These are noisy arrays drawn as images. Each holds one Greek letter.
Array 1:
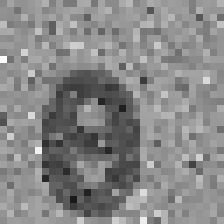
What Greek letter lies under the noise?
theta
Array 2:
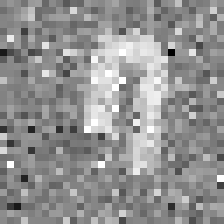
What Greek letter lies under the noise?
eta
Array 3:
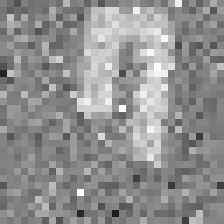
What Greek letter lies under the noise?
eta
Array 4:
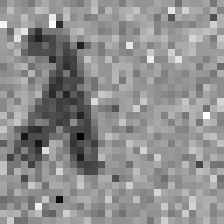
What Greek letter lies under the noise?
lambda
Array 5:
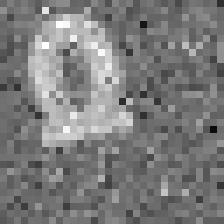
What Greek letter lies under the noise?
omega
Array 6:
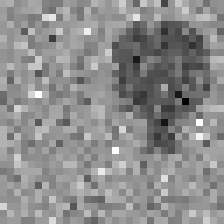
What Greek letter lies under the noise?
phi
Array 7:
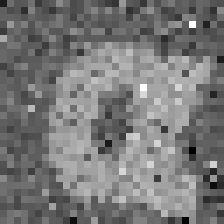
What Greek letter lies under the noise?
alpha
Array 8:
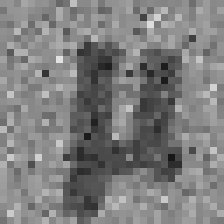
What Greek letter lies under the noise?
mu
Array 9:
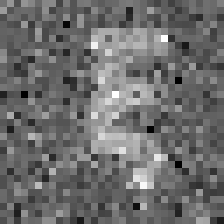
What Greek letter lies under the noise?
xi
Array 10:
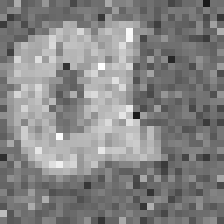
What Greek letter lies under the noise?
alpha
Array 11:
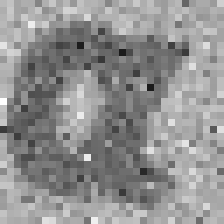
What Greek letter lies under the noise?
alpha
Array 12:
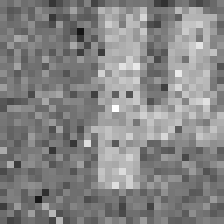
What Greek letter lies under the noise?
mu
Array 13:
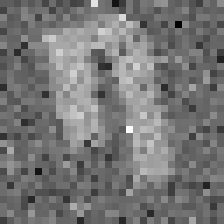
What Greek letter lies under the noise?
eta
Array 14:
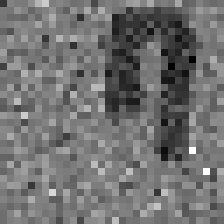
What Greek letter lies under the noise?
eta
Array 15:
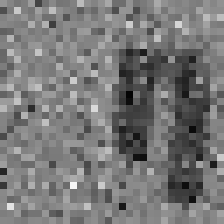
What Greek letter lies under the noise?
eta
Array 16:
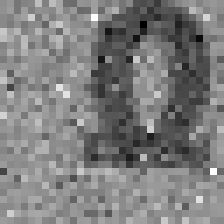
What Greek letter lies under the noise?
omega
